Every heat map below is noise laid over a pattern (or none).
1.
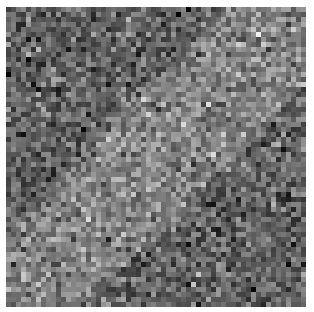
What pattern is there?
a diagonal band
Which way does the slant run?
bottom left to top right
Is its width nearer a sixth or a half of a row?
a half
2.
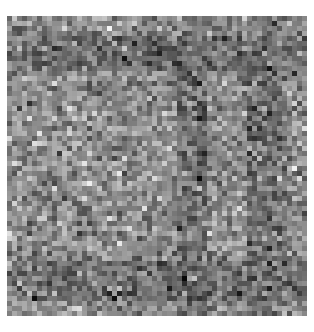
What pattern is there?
bands of rows crossing bands of columns
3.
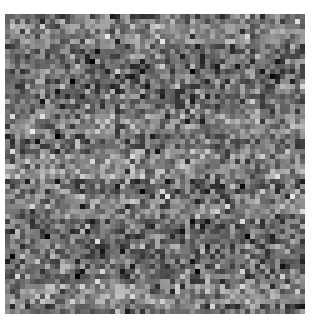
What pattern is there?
bands of rows
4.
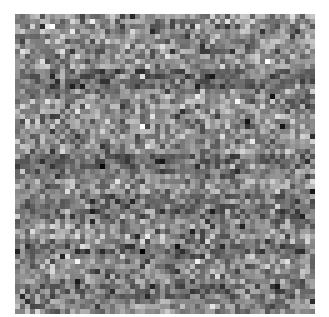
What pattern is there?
bands of rows
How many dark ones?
5
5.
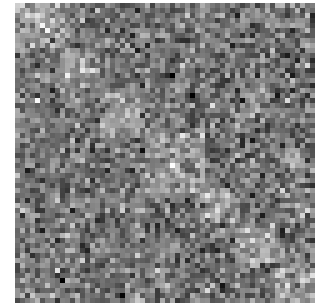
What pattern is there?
blocks along the diagonal
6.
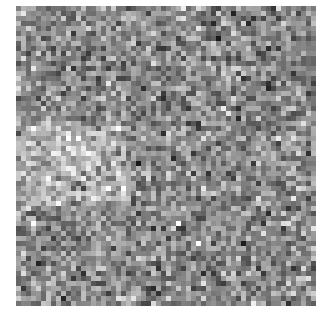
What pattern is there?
one block
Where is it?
middle left
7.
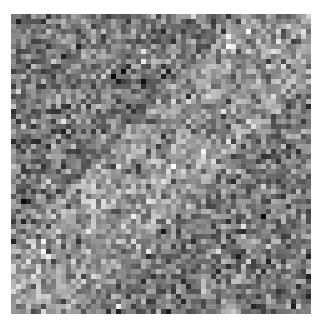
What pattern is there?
a diagonal band
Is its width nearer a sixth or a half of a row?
a half
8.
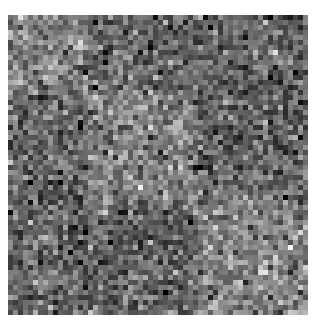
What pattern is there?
blocks along the diagonal
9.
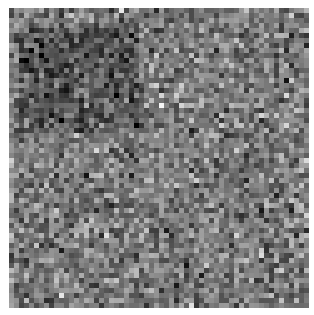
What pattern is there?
one block
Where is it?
top left
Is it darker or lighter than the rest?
darker
